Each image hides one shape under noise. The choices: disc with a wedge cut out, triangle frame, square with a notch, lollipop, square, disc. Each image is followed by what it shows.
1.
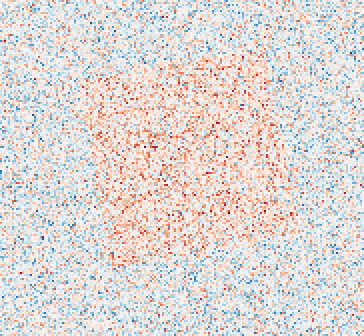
square
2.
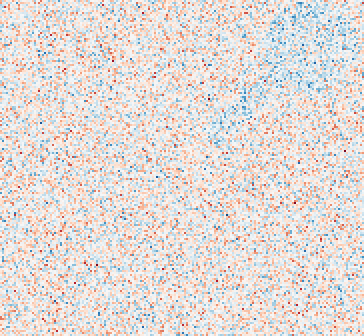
lollipop
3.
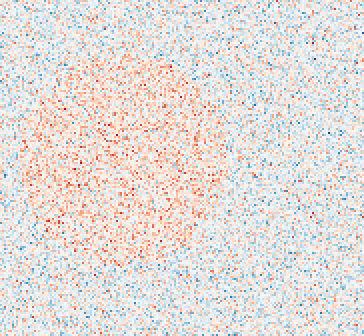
disc
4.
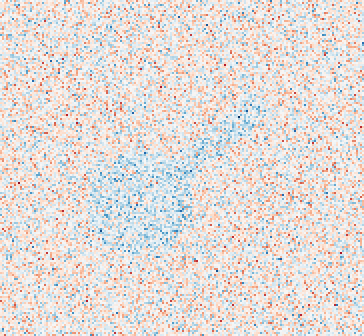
lollipop
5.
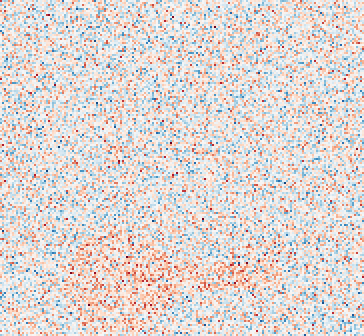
lollipop
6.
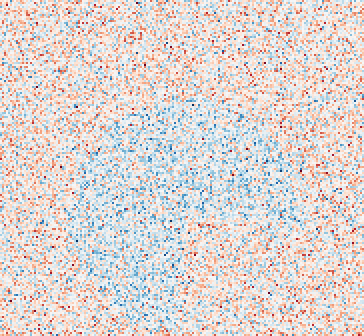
disc with a wedge cut out
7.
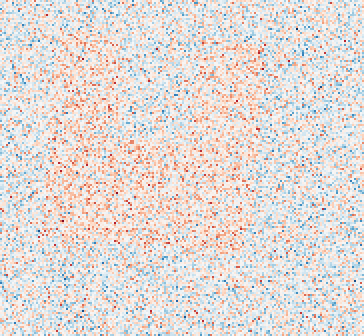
square with a notch
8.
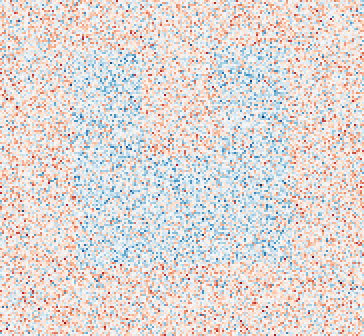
square with a notch
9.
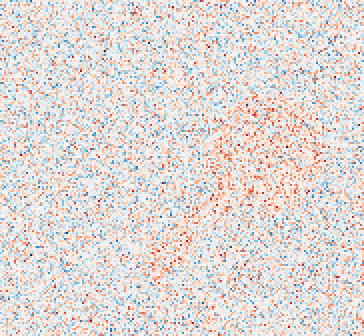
lollipop
